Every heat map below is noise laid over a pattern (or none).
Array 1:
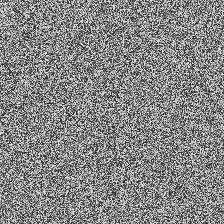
only noise
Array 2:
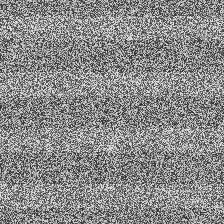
horizontal stripes
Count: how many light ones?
4
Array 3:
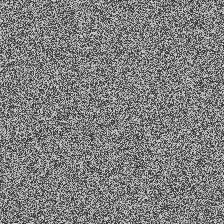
only noise
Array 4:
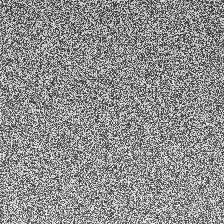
a smooth slope
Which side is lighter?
bottom
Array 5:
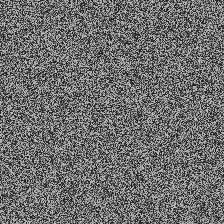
only noise
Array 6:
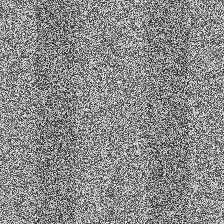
vertical stripes
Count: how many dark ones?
2
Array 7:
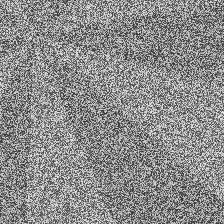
spokes from one point
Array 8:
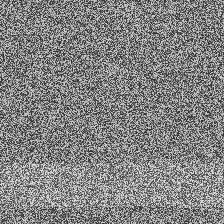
one horizontal stripe
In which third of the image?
bottom
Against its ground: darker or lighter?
lighter
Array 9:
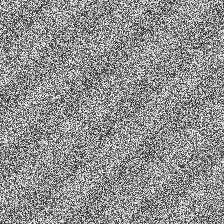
diagonal stripes
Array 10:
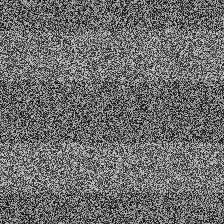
horizontal stripes
